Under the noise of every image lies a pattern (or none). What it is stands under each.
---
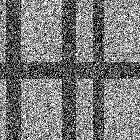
bands of rows crossing bands of columns
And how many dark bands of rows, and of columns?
1 and 3
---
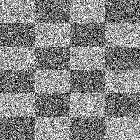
a checkerboard
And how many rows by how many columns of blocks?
6 by 4
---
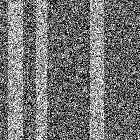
bands of columns
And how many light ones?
3
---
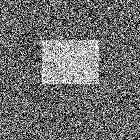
one block
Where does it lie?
centre
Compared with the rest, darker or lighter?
lighter
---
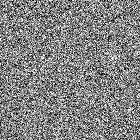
only noise
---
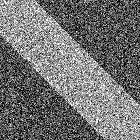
a diagonal band
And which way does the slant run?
top left to bottom right
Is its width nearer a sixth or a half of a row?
a half
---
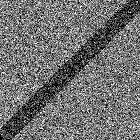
a diagonal band
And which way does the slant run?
bottom left to top right
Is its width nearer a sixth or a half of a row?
a sixth
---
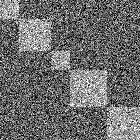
blocks along the diagonal
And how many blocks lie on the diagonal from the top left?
5
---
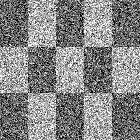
a checkerboard
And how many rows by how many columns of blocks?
3 by 5
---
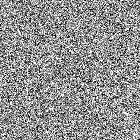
only noise
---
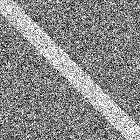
a diagonal band
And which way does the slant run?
top left to bottom right
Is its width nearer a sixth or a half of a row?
a sixth
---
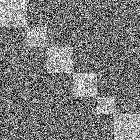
blocks along the diagonal
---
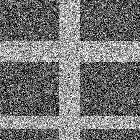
bands of rows crossing bands of columns
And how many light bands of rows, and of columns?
2 and 1
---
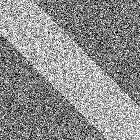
a diagonal band
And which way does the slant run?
top left to bottom right
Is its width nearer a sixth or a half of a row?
a half
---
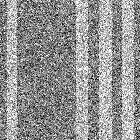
bands of columns
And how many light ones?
4
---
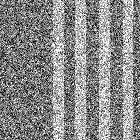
bands of columns
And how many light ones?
4
